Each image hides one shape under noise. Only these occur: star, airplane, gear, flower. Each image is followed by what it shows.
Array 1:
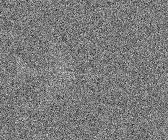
airplane
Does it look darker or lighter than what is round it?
lighter
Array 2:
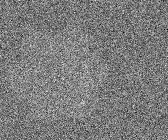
flower
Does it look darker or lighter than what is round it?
lighter
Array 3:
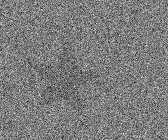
star
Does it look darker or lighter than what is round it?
darker
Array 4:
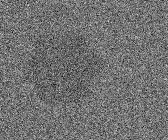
flower
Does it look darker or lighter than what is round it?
darker
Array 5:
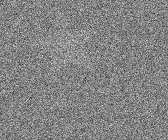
star
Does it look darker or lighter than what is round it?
lighter
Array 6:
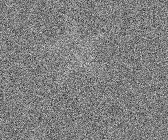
star
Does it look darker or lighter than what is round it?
lighter
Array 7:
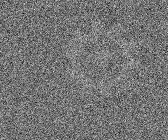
gear
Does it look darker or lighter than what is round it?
lighter
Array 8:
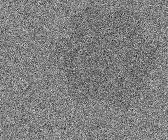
flower
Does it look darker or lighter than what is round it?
darker
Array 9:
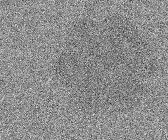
flower
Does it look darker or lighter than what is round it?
darker
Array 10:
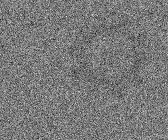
gear
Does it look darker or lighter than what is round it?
darker
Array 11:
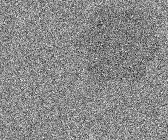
flower
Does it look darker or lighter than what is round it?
darker
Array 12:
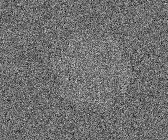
flower
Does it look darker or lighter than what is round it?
lighter
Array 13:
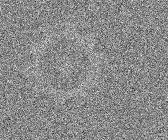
gear
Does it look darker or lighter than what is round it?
lighter
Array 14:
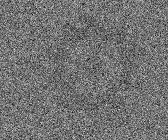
gear
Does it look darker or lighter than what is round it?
darker
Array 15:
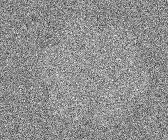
flower
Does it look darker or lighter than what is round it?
lighter
